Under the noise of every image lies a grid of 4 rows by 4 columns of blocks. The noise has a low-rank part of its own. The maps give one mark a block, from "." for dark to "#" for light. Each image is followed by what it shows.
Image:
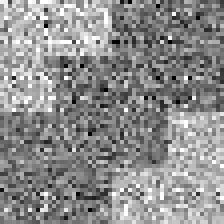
# # . .
# . . .
. . . #
. . # #
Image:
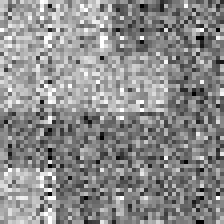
# # . .
# # # .
. . . .
# . . .
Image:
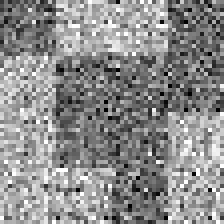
. # # .
# . . .
# . . #
# # . #
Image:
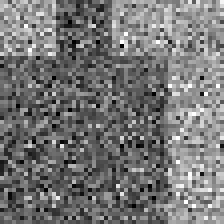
# . # #
. . . #
. . . #
. . . #
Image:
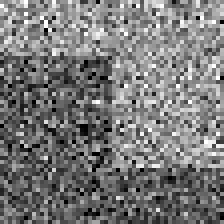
# # # #
. . # #
. . # #
. . . .
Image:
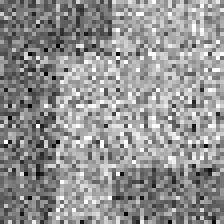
. . # #
. # # #
. # # #
. # . .
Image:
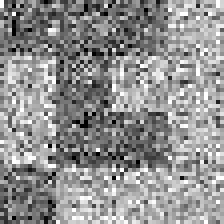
. . . #
# . # #
# . . #
. # # #
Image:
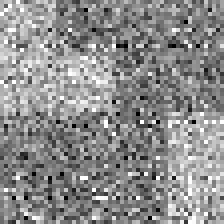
# . . .
# # . .
. . . #
. . . #
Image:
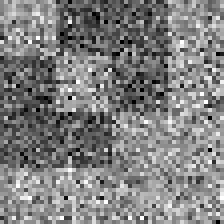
# . . #
. # . #
. . # #
# # # #
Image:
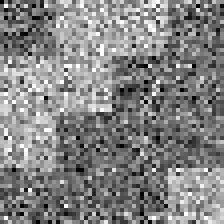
. # # .
# # . .
# . . .
. . . #
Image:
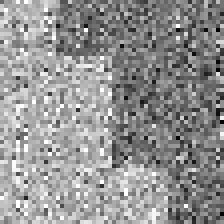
# . . .
# # . .
# # . .
# # # .
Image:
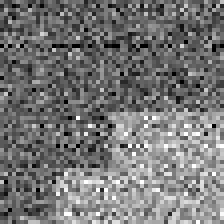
. . . .
. . . .
. . # #
. # # #
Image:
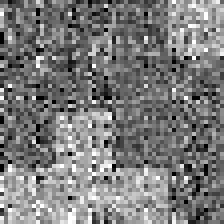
. . . #
. . . .
. # . .
# # # .
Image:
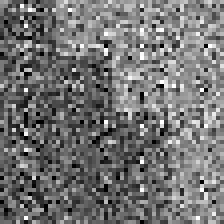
. # # #
. . # #
. . . #
. . . #
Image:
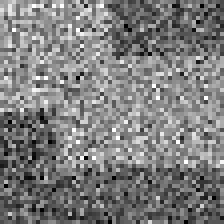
# # . .
# # # #
. # # #
. . . .
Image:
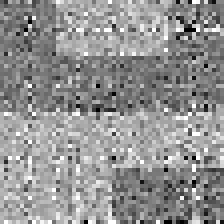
. # # .
. . . .
# # # #
# # . .
